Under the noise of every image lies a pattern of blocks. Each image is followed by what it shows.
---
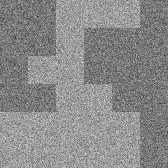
no symmetry
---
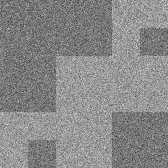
mirrored about the diagonal from the top left
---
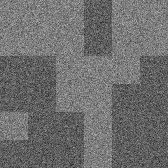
no symmetry
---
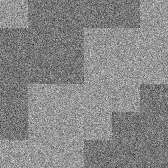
mirrored about the diagonal from the top left
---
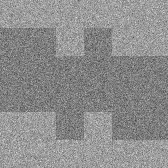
the same after a half turn
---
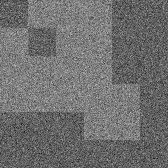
mirrored about the diagonal from the top left
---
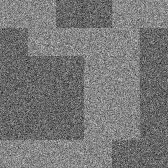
no symmetry
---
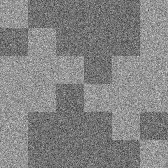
the same after a half turn
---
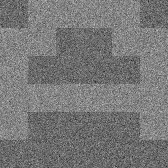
left and right mirror each other
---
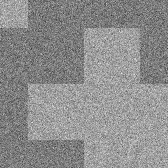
mirrored about the diagonal from the top left
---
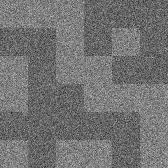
mirrored about the diagonal from the bottom left
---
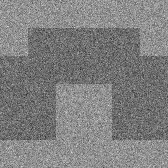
left and right mirror each other
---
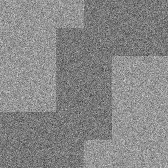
the same after a half turn
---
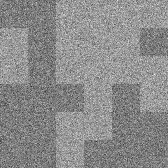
no symmetry
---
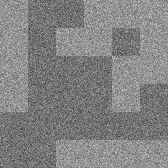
mirrored about the diagonal from the bottom left
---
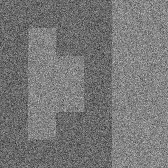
top and bottom mirror each other
